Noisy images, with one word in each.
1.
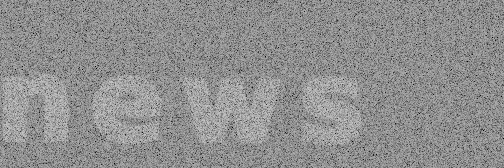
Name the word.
news
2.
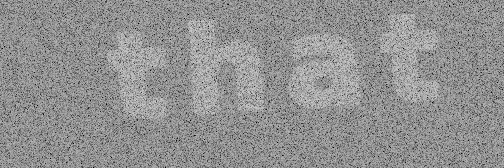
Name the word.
that
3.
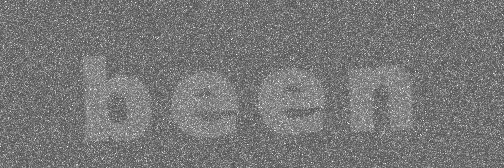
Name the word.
been
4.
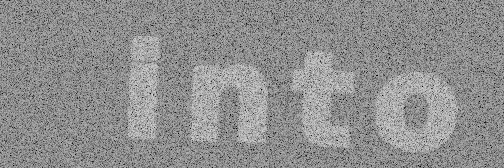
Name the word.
into
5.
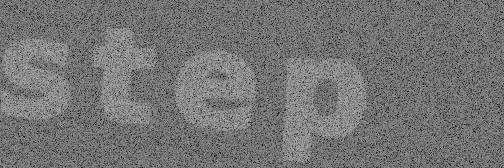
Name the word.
step
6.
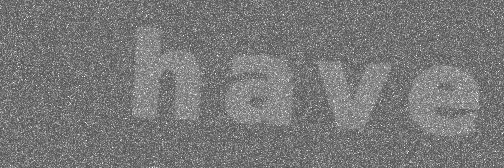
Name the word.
have
